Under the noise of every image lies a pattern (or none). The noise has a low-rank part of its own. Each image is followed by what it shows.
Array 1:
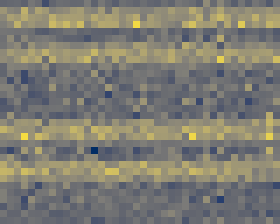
bands of rows
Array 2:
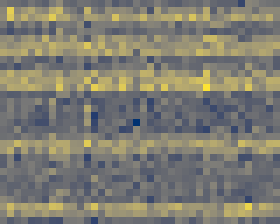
bands of rows
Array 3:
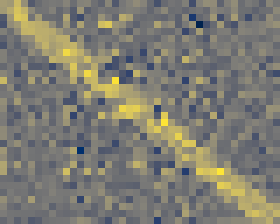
a diagonal band
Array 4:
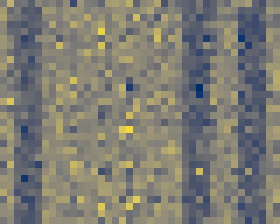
bands of columns
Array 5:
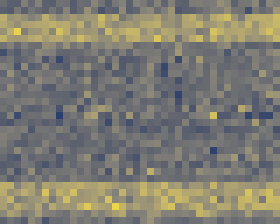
bands of rows
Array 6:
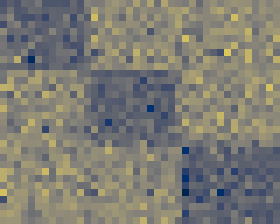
blocks along the diagonal
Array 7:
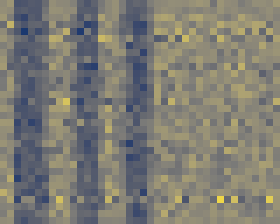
bands of columns
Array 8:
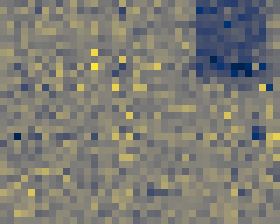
one block
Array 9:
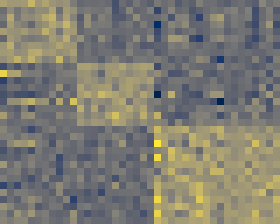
blocks along the diagonal
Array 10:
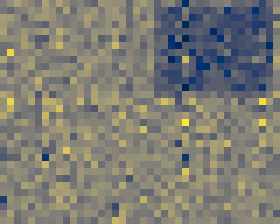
one block
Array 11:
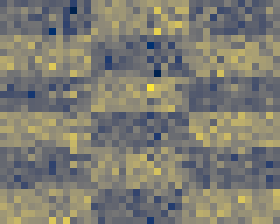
a checkerboard
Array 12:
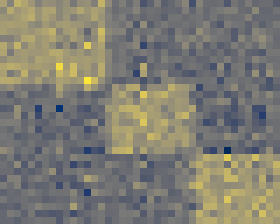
blocks along the diagonal
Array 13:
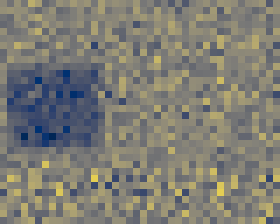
one block
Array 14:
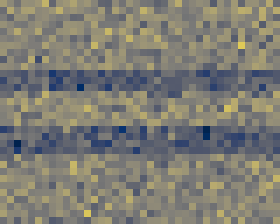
bands of rows
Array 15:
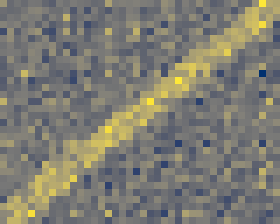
a diagonal band
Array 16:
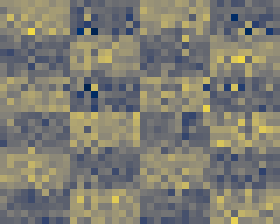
a checkerboard
